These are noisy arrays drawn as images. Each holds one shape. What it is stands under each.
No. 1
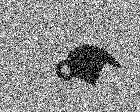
teapot
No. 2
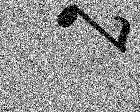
musical note
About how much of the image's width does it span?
half
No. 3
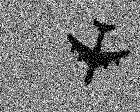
airplane
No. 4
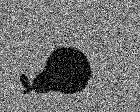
pear
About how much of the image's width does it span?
half
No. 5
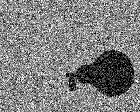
pear
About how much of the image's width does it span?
half
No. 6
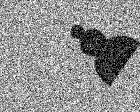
chess pawn
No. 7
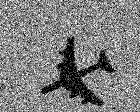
airplane
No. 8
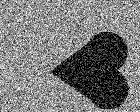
heart
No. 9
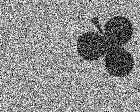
club
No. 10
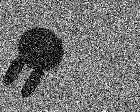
rabbit's head
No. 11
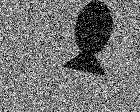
fish
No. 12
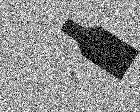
bottle
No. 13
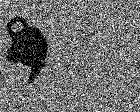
teapot
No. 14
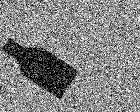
bottle
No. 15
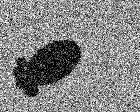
footprint
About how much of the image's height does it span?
half
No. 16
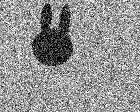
rabbit's head
